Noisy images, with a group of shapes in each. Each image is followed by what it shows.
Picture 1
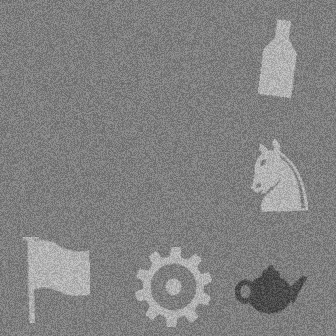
top right: light bottle; middle right: light chess knight; bottom left: light flag; bottom middle: light gear; bottom right: dark teapot
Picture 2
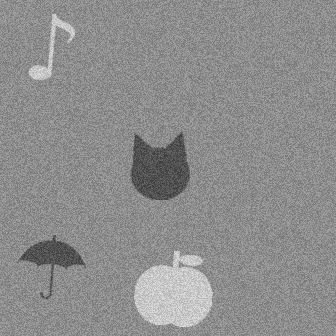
top left: light musical note; centre: dark cat's head; bottom left: dark umbrella; bottom middle: light apple
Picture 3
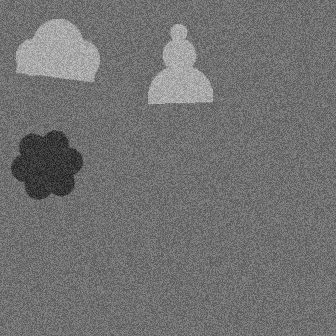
top left: light cloud; top middle: light chess pawn; middle left: dark flower
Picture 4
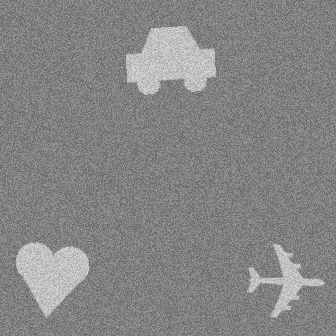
top middle: light car; bottom left: light heart; bottom right: light airplane
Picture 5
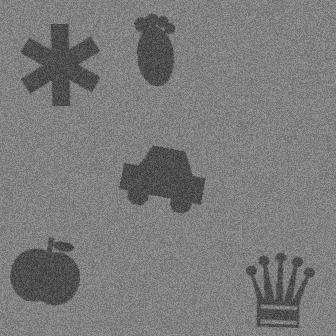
top left: dark asterisk; top middle: dark footprint; centre: dark car; bottom left: dark apple; bottom right: dark chess queen
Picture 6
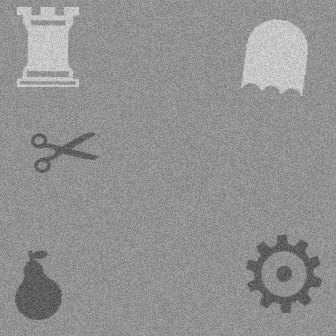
top left: light chess rook; top right: light ghost; middle left: dark pair of scissors; bottom left: dark pear; bottom right: dark gear
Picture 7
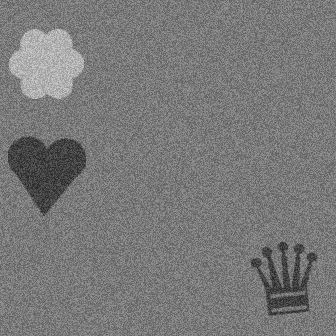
top left: light flower; middle left: dark heart; bottom right: dark chess queen
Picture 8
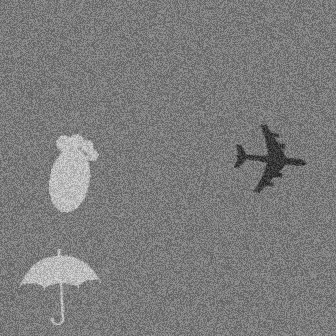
middle left: light footprint; middle right: dark airplane; bottom left: light umbrella
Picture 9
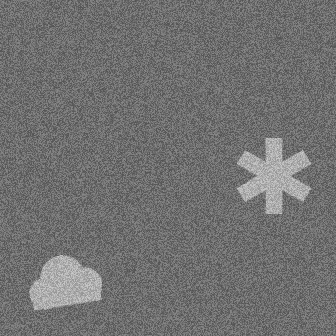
middle right: light asterisk; bottom left: light cloud
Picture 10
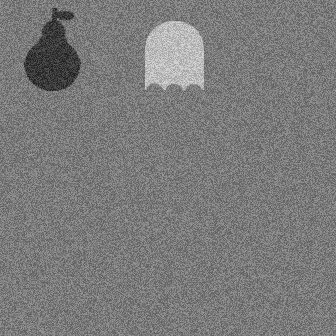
top left: dark pear; top middle: light ghost
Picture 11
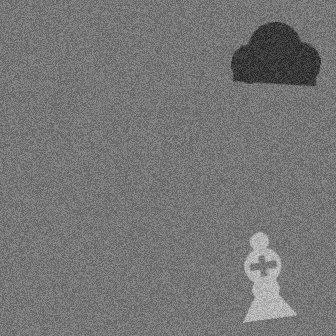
top right: dark cloud; bottom right: light chess bishop
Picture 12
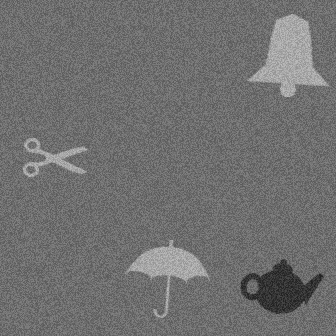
top right: light bell; middle left: light pair of scissors; bottom middle: light umbrella; bottom right: dark teapot
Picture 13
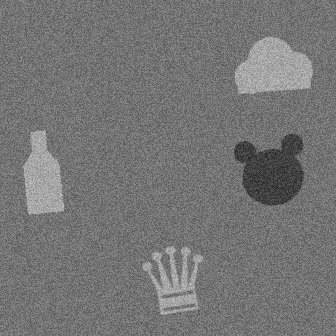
top right: light cloud; middle left: light bottle; middle right: dark bear's head; bottom middle: light chess queen
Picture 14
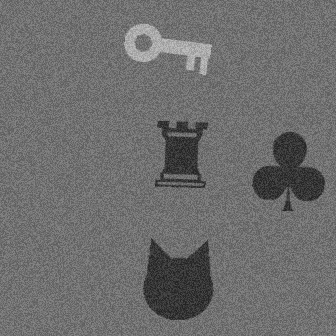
top middle: light key; centre: dark chess rook; middle right: dark club; bottom middle: dark cat's head
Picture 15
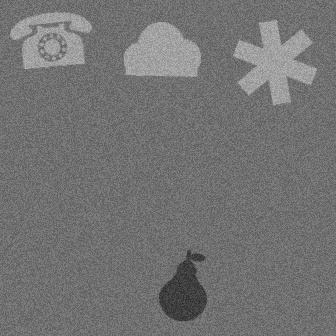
top left: light telephone; top middle: light cloud; top right: light asterisk; bottom middle: dark pear
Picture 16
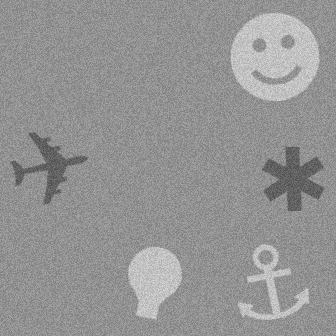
top right: light smiling face; middle left: dark airplane; middle right: dark asterisk; bottom middle: light light bulb; bottom right: light anchor
